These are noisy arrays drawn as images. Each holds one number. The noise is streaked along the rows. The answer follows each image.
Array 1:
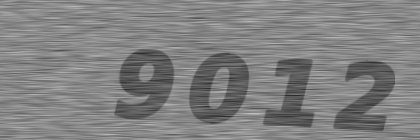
9012
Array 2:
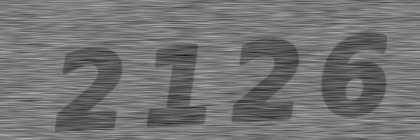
2126
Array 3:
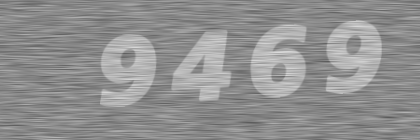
9469
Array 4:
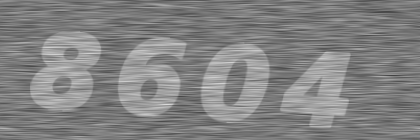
8604
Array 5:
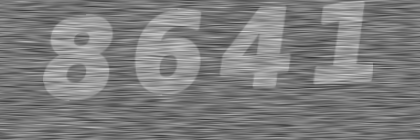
8641
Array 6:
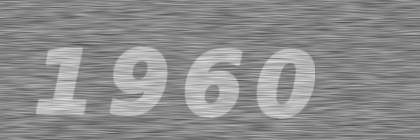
1960
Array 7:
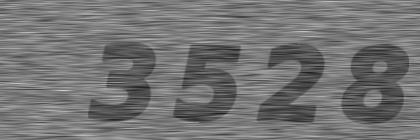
3528
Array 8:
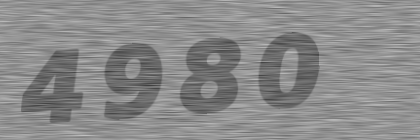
4980
